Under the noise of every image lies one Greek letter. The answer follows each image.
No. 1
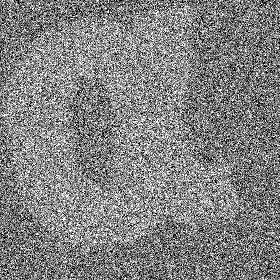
alpha
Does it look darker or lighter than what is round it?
lighter
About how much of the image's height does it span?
nearly all
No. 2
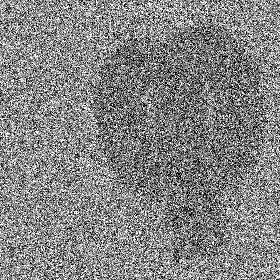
phi
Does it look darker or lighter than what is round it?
darker
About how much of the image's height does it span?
nearly all
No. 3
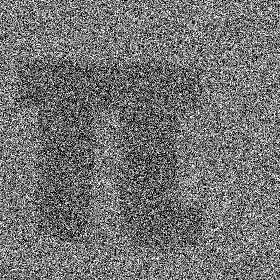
pi
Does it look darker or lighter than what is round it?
darker
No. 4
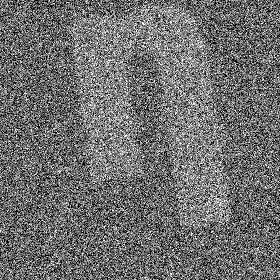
eta
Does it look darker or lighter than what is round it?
lighter
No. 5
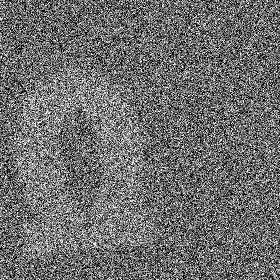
omega
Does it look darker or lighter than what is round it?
lighter
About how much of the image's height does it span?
two thirds
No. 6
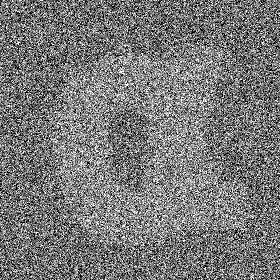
alpha
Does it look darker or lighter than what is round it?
lighter
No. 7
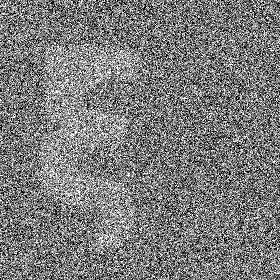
xi
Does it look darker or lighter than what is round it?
lighter
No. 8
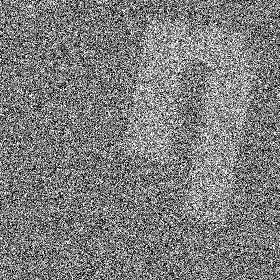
eta
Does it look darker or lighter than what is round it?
lighter
